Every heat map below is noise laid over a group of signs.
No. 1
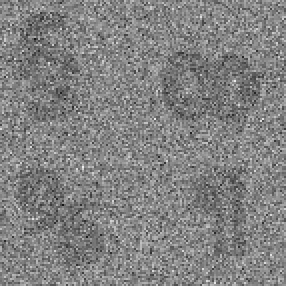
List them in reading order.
top left: section sign; top right: infinity sign; bottom left: percent sign; bottom right: pilcrow
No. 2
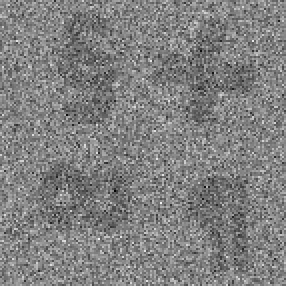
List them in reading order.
top left: section sign; top right: plus sign; bottom left: infinity sign; bottom right: pilcrow
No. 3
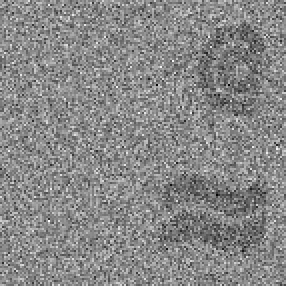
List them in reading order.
top right: at sign; bottom right: approximately sign
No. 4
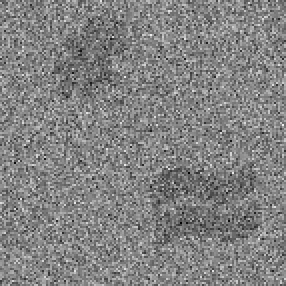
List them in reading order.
top left: hash sign; bottom right: approximately sign
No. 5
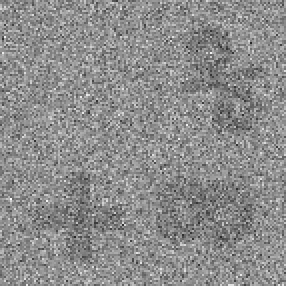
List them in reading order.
top right: percent sign; bottom left: plus sign; bottom right: infinity sign
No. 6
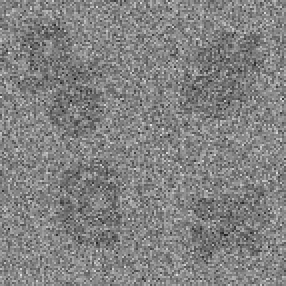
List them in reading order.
top left: percent sign; top right: hash sign; bottom left: at sign; bottom right: not-equal sign
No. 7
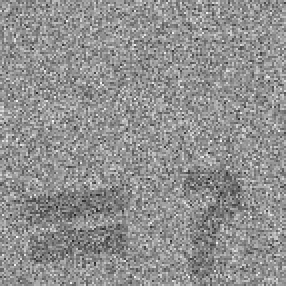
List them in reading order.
bottom left: equals sign; bottom right: question mark
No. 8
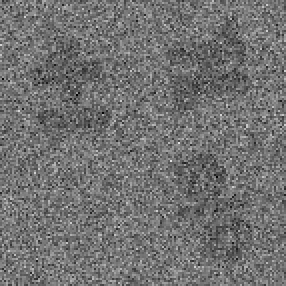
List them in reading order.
top left: plus-minus sign; top right: not-equal sign; bottom right: percent sign
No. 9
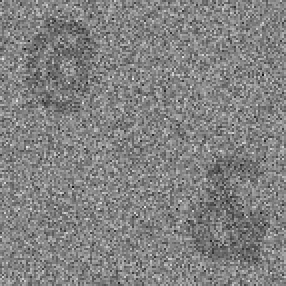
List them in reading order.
top left: at sign; bottom right: ampersand
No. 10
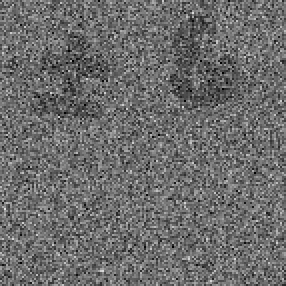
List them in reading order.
top left: plus-minus sign; top right: ampersand
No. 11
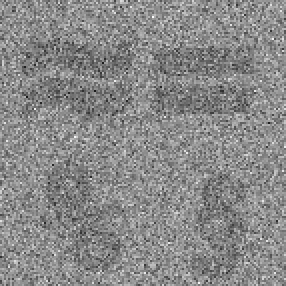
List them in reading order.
top left: approximately sign; top right: equals sign; bottom left: percent sign; bottom right: section sign
